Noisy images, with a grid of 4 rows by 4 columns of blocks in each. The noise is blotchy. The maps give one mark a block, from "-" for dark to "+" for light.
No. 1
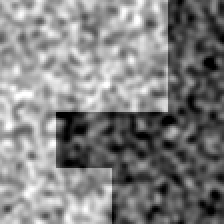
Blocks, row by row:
+ + + -
+ + + -
+ - - -
+ + - -
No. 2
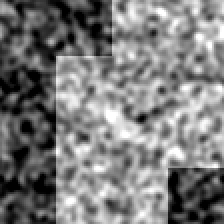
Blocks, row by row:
- - + +
- + + +
- + + +
- + + -
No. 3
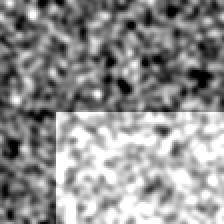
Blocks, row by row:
- - - -
- - - -
- + + +
- + + +
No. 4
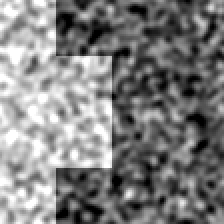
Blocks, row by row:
+ - - -
+ + - -
+ + - -
+ - - -
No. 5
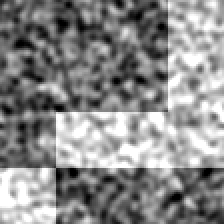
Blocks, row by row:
- - - +
- - - +
- + + +
+ - - -
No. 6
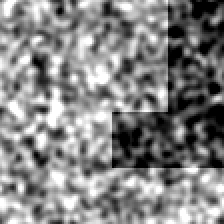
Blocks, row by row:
+ + + -
+ + + -
+ + - -
+ + + +
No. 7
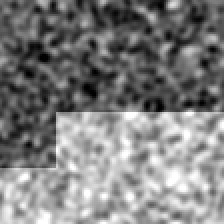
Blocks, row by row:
- - - -
- - - -
- + + +
+ + + +
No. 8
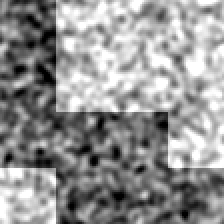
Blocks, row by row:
- + + +
- + + +
- - - +
+ - - -
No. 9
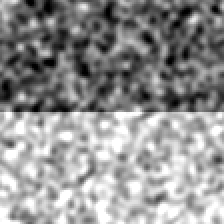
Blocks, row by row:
- - - -
- - - -
+ + + +
+ + + +
